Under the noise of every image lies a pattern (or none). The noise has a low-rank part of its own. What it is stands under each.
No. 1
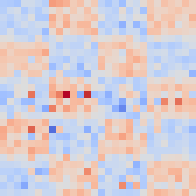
a checkerboard
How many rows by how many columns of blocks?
5 by 4
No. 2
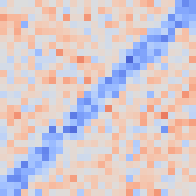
a diagonal band
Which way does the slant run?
bottom left to top right
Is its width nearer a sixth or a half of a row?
a sixth
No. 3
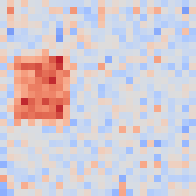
one block
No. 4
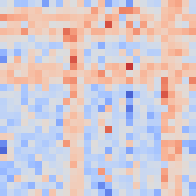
bands of rows crossing bands of columns
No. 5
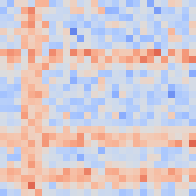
bands of rows crossing bands of columns
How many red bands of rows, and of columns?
3 and 1
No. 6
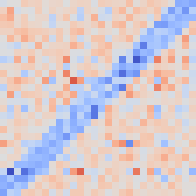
a diagonal band
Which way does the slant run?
bottom left to top right
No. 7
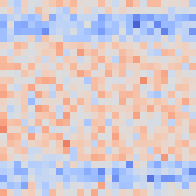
bands of rows
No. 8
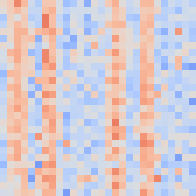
bands of columns
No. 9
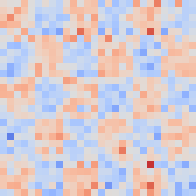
a checkerboard
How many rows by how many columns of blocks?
5 by 6
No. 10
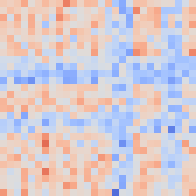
bands of rows crossing bands of columns
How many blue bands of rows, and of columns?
2 and 2
